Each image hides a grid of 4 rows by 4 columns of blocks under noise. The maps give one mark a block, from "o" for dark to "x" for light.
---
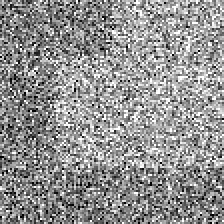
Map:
o o x x
o x x x
o x x x
o o o o
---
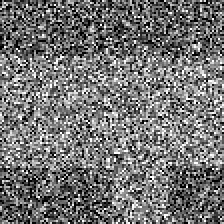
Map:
o o o o
x x x x
x x x x
o o x o
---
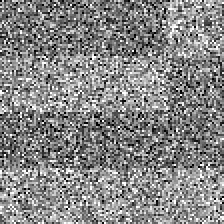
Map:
o o o x
x x x o
o o o o
x x x x
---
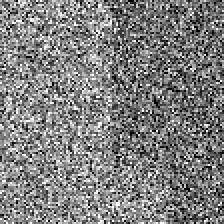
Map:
x x o o
x x o o
x x o o
x x x o
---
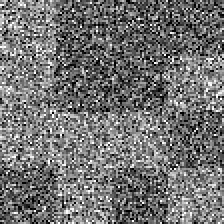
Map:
x o o o
x o o x
x x x o
o x o x
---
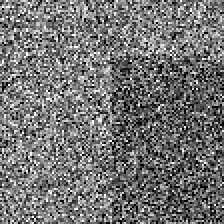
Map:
x x x x
x x o o
x x o o
x x o o
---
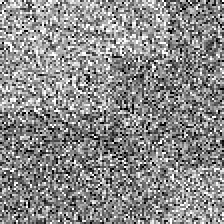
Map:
x x x o
x x o o
o o o o
o o o x
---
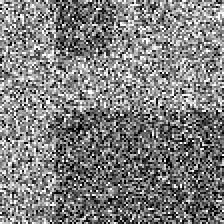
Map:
x o x x
x x x x
x o o o
x o o o
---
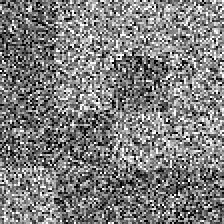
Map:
o x x x
o x o x
o o x x
x o o o
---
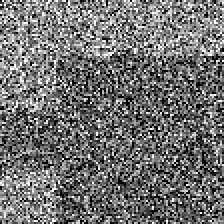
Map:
x x x x
x o o o
o o o o
x o o o
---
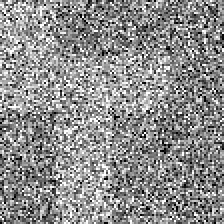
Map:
x o o o
x x x o
o x o o
o x o o
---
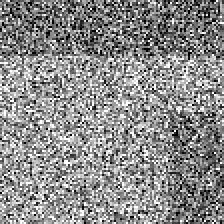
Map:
o o o o
x x x x
x x x o
x x x o
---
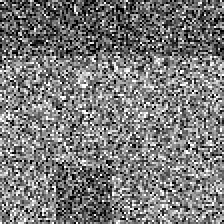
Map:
o o o o
x x x x
x x x x
x o x x
